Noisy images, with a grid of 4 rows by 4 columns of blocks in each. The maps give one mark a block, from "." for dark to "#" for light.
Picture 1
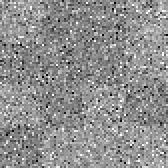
# . . #
. . . #
# . # .
. # # #
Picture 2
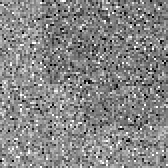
# . . .
# . . .
# # . .
# # # #
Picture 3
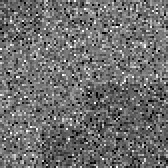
. # # #
# # # #
# # . .
# . . .
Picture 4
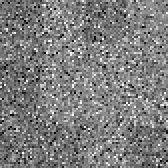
. # . #
. # # #
. # # #
. . # .
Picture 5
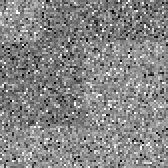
# . . .
. . # #
. . # #
# # # #
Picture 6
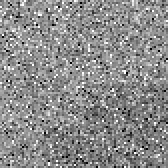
# # # #
# # # #
# # . .
# . . .
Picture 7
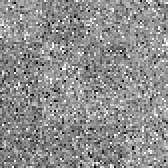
# . # #
. # . #
. # # #
. . . #
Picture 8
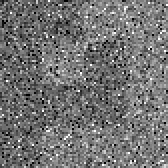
. . # #
. # . #
. . . #
. # # #
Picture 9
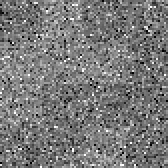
. # . .
# # # .
# . . .
. . # .
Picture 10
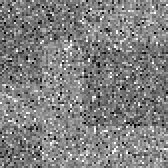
. . # #
. # . .
# # . .
. # # #
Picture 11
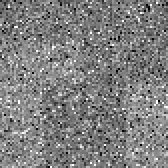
. . . .
# # . .
# . . #
# . . #
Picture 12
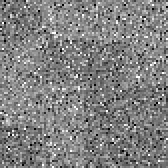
. # # #
# . . #
# # . .
. # . .
